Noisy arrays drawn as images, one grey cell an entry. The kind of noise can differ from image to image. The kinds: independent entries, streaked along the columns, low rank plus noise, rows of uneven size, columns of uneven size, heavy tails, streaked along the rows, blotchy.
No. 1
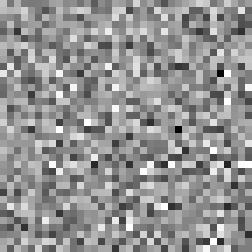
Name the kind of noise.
low rank plus noise
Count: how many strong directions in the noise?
five to eight
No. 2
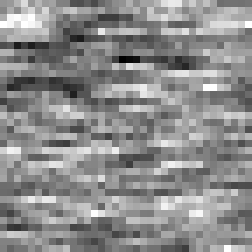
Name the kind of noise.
streaked along the rows
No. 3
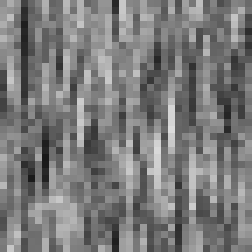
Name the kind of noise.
streaked along the columns
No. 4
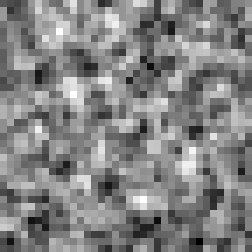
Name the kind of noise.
blotchy
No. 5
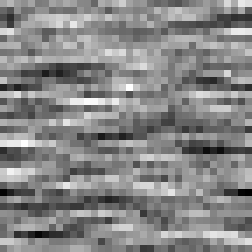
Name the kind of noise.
streaked along the rows
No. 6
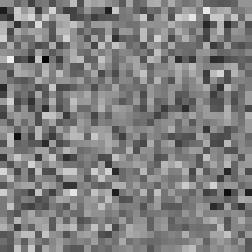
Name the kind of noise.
low rank plus noise
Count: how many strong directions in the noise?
two
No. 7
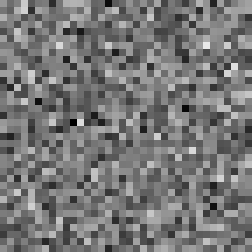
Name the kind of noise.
independent entries
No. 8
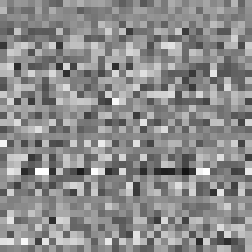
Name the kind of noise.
rows of uneven size
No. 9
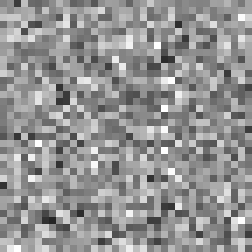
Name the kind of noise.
low rank plus noise
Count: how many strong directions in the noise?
three or four
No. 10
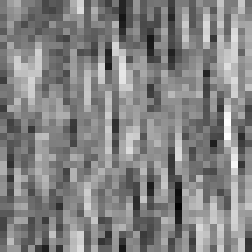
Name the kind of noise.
streaked along the columns
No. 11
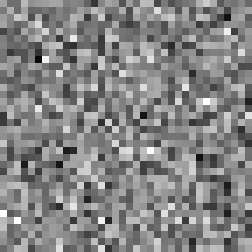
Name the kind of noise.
low rank plus noise
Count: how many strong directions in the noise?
five to eight
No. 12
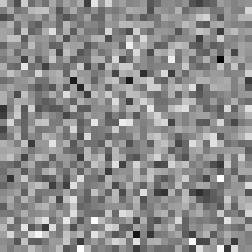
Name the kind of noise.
low rank plus noise
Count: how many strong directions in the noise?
five to eight
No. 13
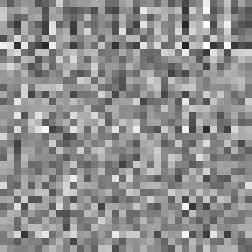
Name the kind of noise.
low rank plus noise
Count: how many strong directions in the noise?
one
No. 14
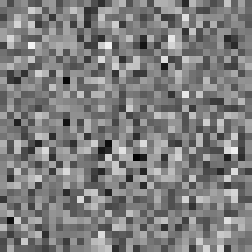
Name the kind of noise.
low rank plus noise
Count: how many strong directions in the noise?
five to eight
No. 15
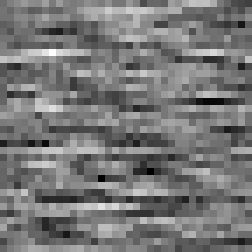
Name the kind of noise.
streaked along the rows
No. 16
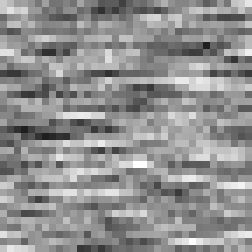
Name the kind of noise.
streaked along the rows
